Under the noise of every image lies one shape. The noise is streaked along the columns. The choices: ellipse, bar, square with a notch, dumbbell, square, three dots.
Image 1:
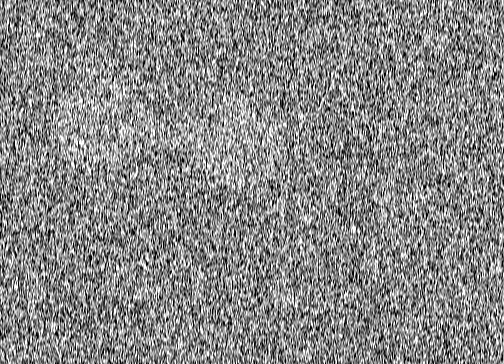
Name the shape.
dumbbell
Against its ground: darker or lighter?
lighter
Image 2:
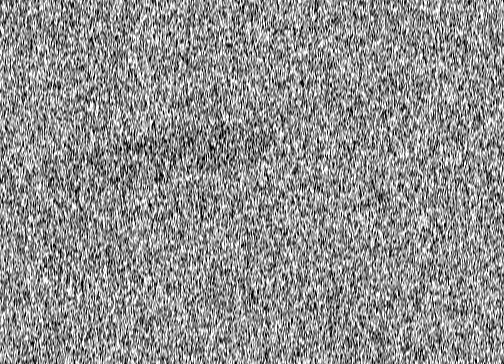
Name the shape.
bar
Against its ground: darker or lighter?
darker
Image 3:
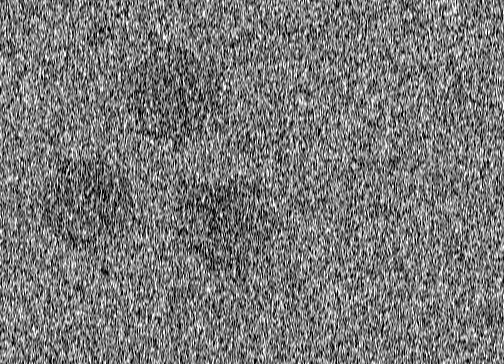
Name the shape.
three dots
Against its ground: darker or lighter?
darker
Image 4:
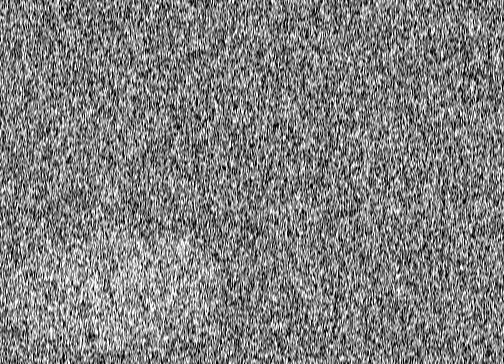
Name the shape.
ellipse
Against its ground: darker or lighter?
lighter
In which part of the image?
bottom left
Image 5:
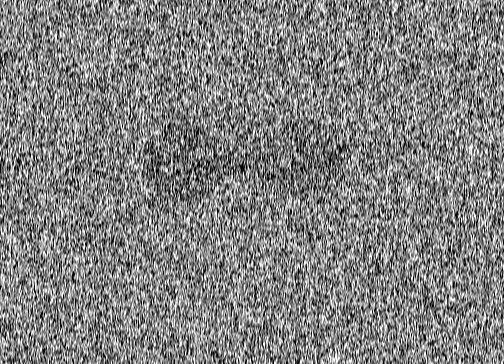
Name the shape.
dumbbell
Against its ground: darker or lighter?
darker
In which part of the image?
centre
